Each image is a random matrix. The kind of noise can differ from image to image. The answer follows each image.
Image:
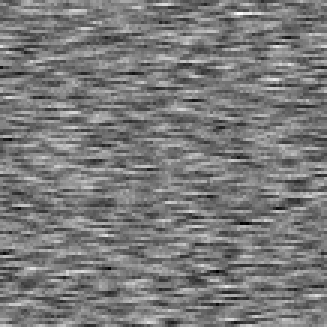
streaked along the rows
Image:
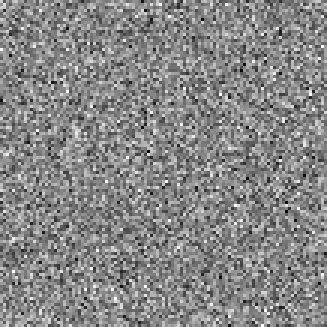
independent entries
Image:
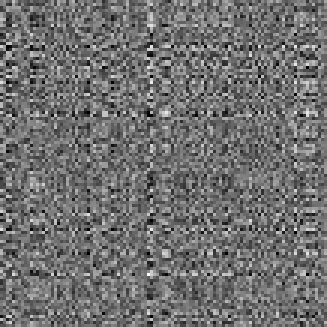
low rank plus noise
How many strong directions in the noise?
two
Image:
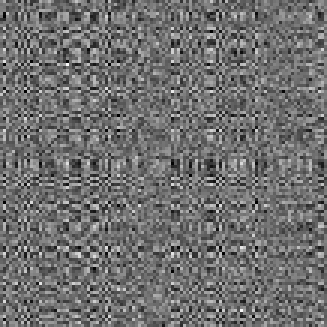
low rank plus noise
